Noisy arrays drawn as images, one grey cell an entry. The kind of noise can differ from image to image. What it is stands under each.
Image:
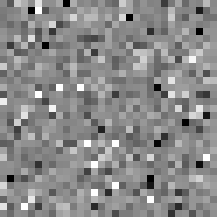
heavy tails
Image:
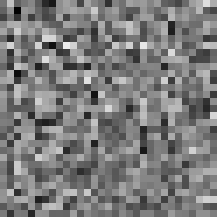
low rank plus noise
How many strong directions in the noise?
three or four
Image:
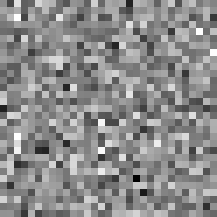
independent entries
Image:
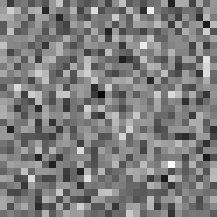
independent entries
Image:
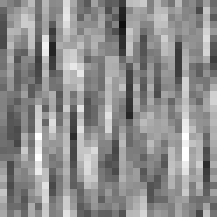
streaked along the columns
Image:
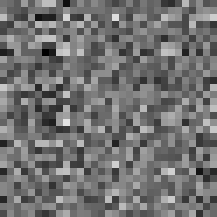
low rank plus noise
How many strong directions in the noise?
two
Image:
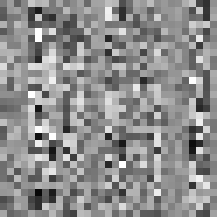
columns of uneven size
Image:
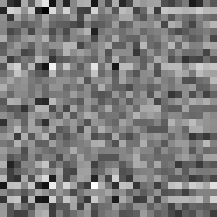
low rank plus noise
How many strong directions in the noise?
one
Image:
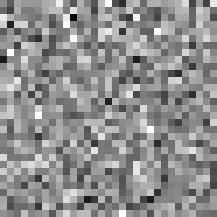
independent entries
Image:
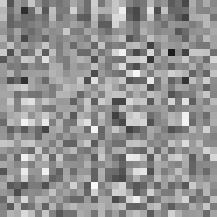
low rank plus noise
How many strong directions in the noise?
one
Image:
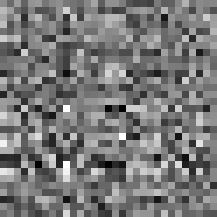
low rank plus noise
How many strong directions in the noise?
two
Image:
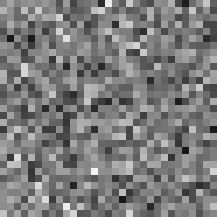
independent entries
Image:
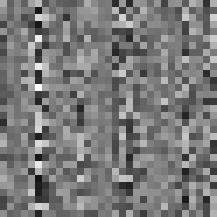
columns of uneven size
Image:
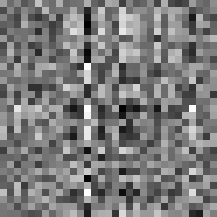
low rank plus noise
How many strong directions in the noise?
one
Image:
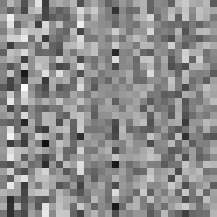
columns of uneven size
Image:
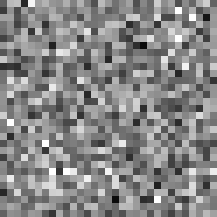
independent entries
